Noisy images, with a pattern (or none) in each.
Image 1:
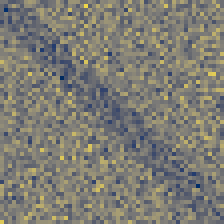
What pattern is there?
a diagonal band
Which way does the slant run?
top left to bottom right
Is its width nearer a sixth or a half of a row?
a sixth
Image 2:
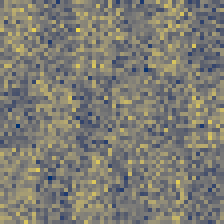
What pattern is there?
a checkerboard
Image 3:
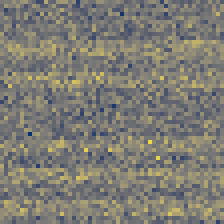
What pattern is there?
bands of rows
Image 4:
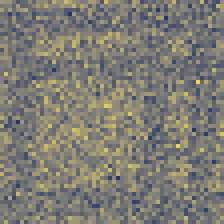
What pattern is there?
bands of rows crossing bands of columns
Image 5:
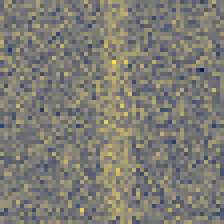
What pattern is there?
one band of columns
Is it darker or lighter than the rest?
lighter
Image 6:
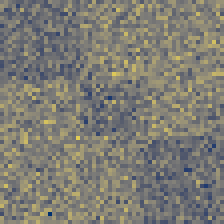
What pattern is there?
blocks along the diagonal
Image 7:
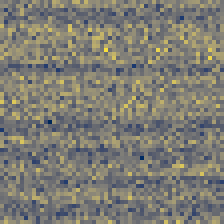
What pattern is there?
bands of rows
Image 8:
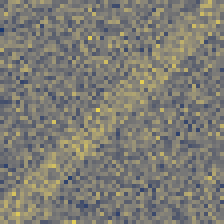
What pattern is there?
a diagonal band
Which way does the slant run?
bottom left to top right
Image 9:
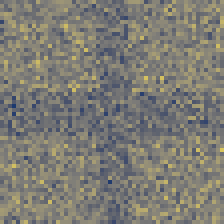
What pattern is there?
bands of rows crossing bands of columns
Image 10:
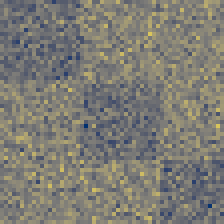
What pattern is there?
blocks along the diagonal
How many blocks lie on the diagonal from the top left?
3
